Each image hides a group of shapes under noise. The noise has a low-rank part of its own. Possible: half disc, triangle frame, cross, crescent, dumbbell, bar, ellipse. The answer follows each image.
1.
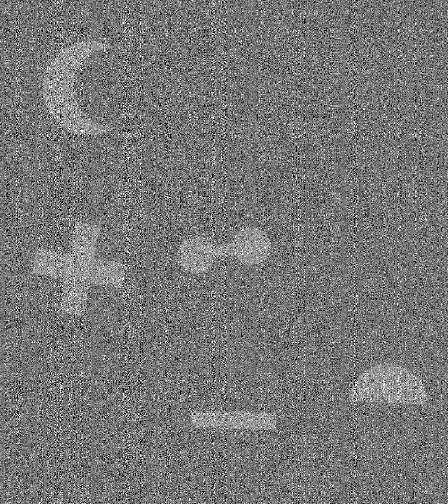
top left: crescent; middle left: cross; centre: dumbbell; bottom middle: bar; bottom right: half disc
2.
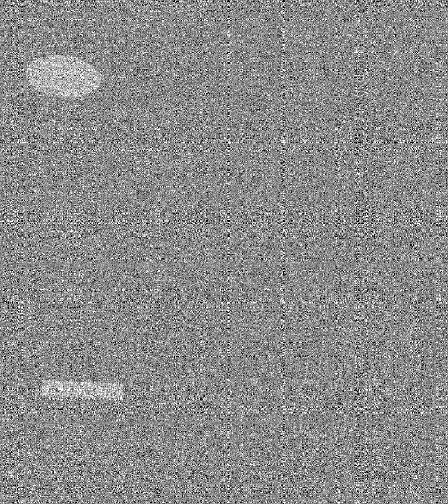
top left: ellipse; bottom left: bar
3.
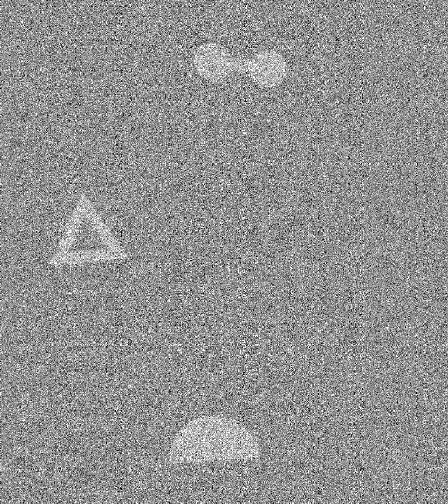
top middle: dumbbell; middle left: triangle frame; bottom middle: half disc
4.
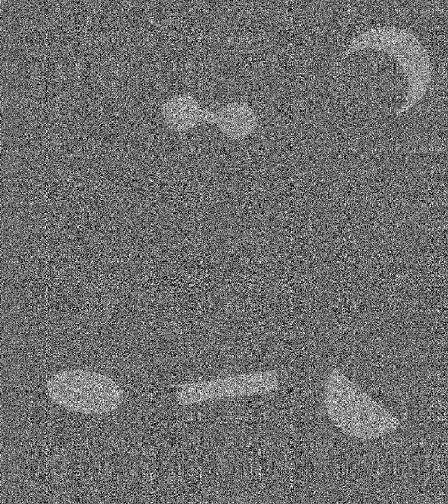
top middle: dumbbell; top right: crescent; bottom left: ellipse; bottom middle: bar; bottom right: half disc
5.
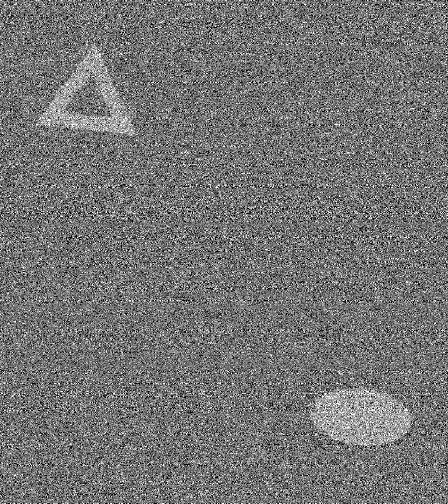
top left: triangle frame; bottom right: ellipse
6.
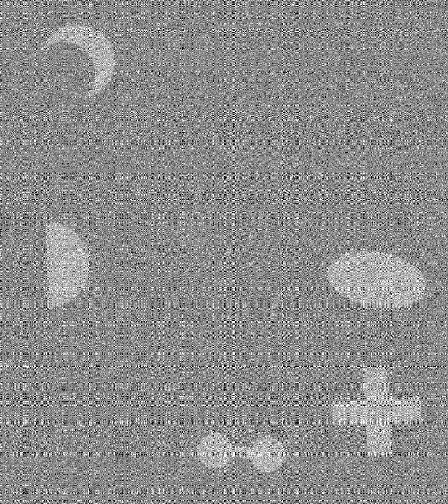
top left: crescent; middle left: half disc; middle right: ellipse; bottom middle: dumbbell; bottom right: cross
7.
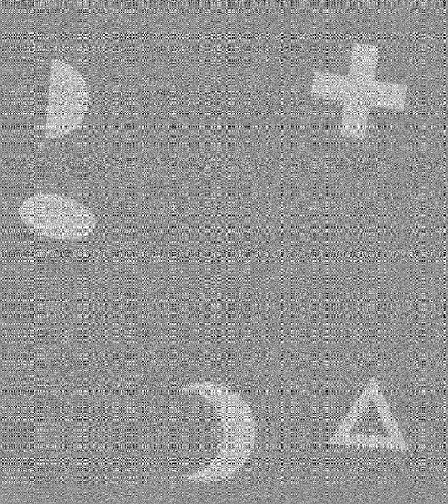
top left: half disc; top right: cross; middle left: ellipse; bottom middle: crescent; bottom right: triangle frame
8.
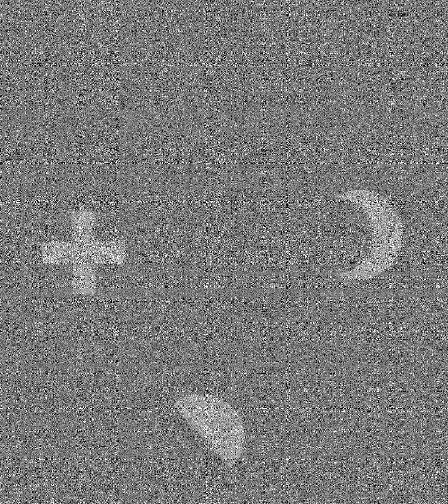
middle left: cross; middle right: crescent; bottom middle: half disc
